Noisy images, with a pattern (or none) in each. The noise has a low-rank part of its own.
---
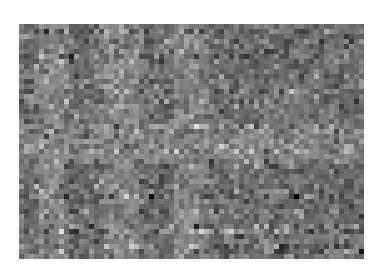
bands of rows crossing bands of columns
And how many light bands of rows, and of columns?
1 and 3
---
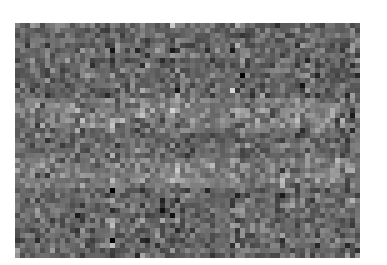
bands of rows
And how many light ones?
2
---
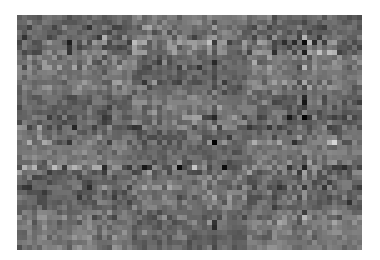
a checkerboard
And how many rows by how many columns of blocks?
6 by 3
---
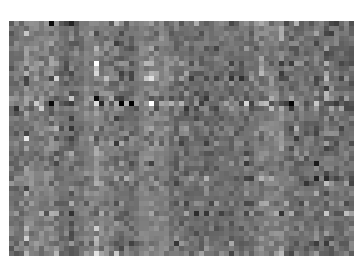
bands of columns
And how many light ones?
4
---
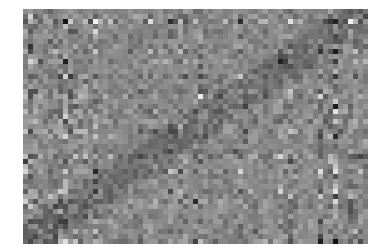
a diagonal band
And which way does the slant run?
bottom left to top right
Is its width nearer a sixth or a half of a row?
a sixth
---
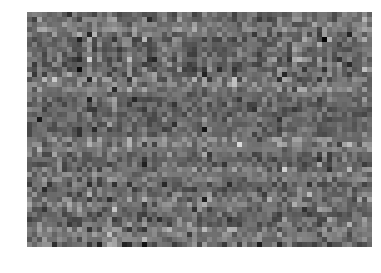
bands of rows
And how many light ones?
6
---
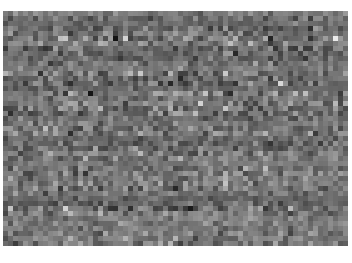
bands of rows
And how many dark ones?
6
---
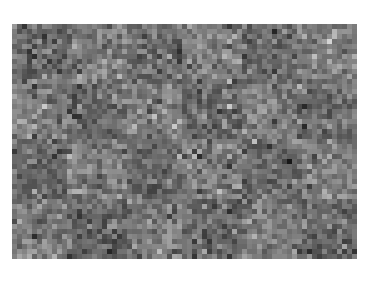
a checkerboard
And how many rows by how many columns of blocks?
4 by 6
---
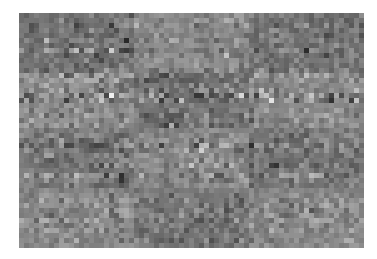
a checkerboard
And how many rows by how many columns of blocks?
4 by 3
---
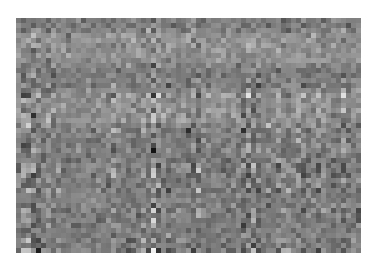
bands of rows
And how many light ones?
2
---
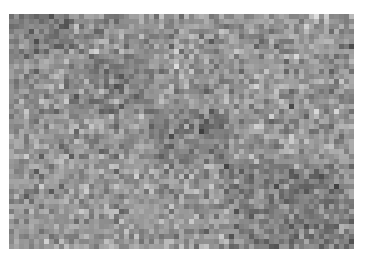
blocks along the diagonal
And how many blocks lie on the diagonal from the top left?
4
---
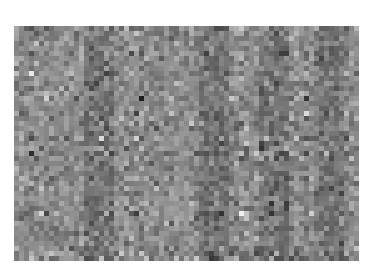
bands of columns
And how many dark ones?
4
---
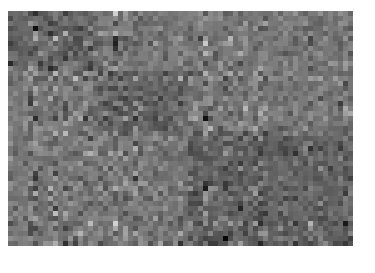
blocks along the diagonal
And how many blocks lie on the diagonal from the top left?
3
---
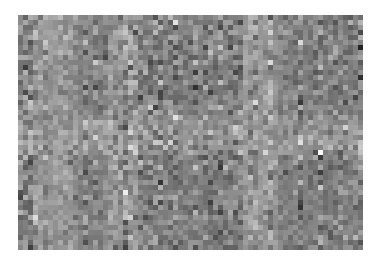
bands of rows crossing bands of columns
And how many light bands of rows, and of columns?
1 and 3
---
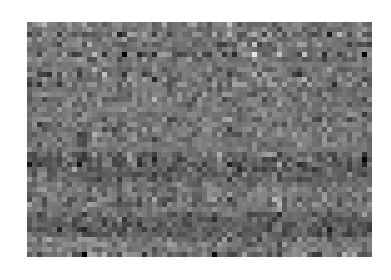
bands of rows
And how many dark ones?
2
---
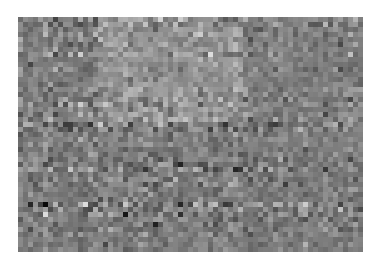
one block
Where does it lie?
top middle
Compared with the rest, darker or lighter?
lighter
